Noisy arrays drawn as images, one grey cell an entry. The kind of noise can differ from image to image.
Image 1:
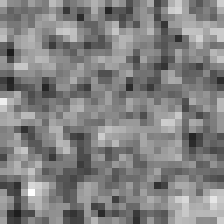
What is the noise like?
blotchy
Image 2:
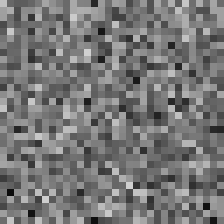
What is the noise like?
independent entries
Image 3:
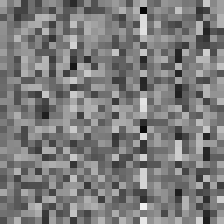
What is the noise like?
columns of uneven size
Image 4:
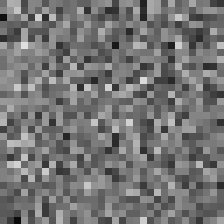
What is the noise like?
low rank plus noise
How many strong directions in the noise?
five to eight
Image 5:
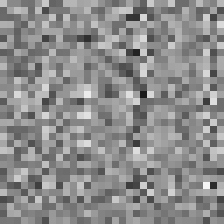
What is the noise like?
low rank plus noise
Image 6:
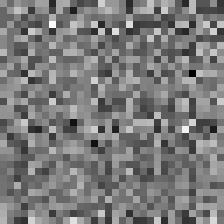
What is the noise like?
low rank plus noise
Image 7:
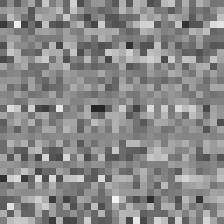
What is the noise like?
rows of uneven size
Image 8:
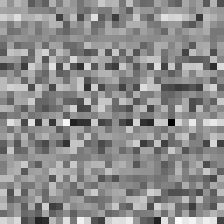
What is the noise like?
rows of uneven size
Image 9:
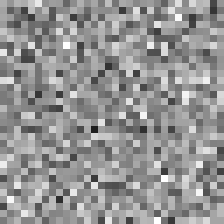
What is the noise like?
independent entries
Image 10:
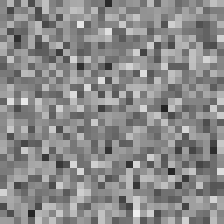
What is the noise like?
independent entries
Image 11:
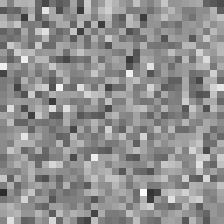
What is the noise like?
low rank plus noise
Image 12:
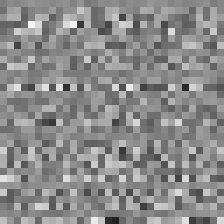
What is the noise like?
rows of uneven size
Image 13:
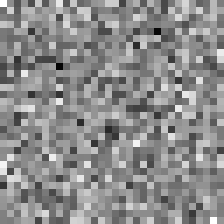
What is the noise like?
independent entries
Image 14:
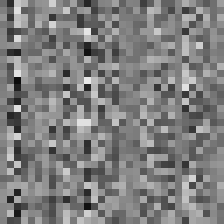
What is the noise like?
columns of uneven size
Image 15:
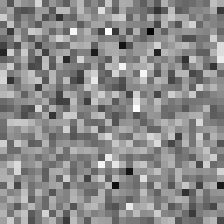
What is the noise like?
independent entries
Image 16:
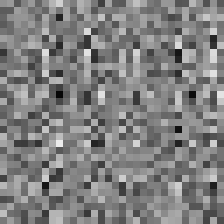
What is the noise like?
low rank plus noise
